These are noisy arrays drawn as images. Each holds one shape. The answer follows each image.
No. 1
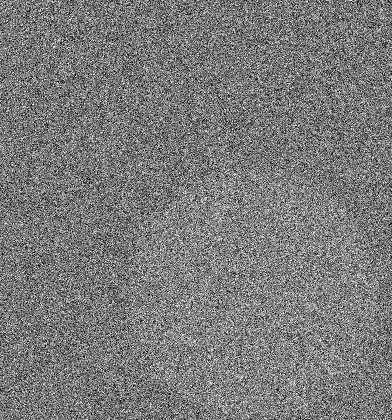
disc
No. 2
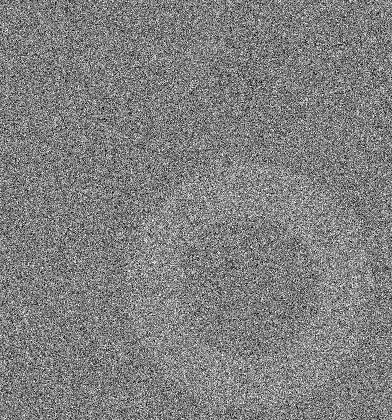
ring
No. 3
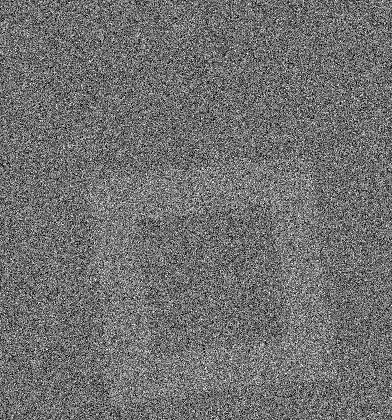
square frame
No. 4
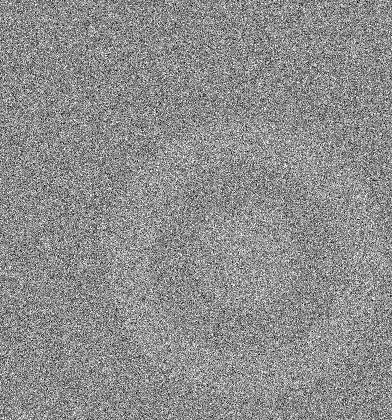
bullseye
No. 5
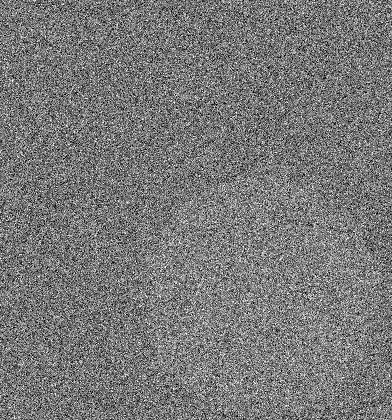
disc
